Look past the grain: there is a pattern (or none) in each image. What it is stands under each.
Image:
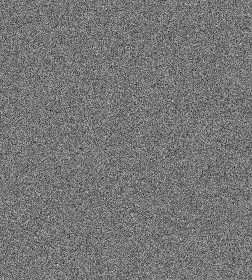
only noise
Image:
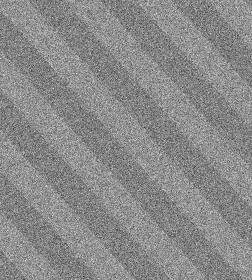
diagonal stripes
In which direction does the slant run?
top left to bottom right
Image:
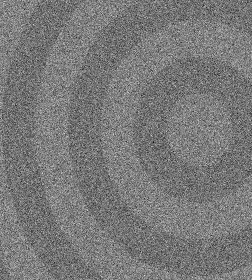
rings round one point
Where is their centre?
middle right
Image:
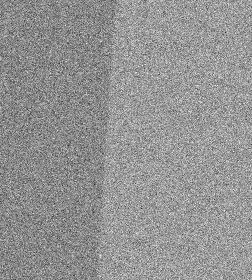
a sharp edge
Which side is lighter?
right
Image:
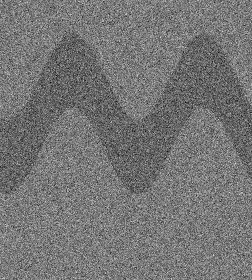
a wavy band
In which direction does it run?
left to right
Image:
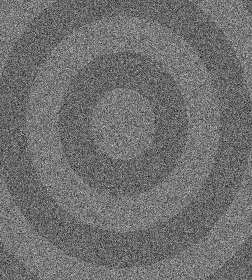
rings round one point
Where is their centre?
centre
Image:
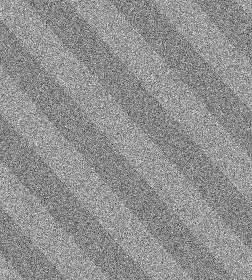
diagonal stripes
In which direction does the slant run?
top left to bottom right
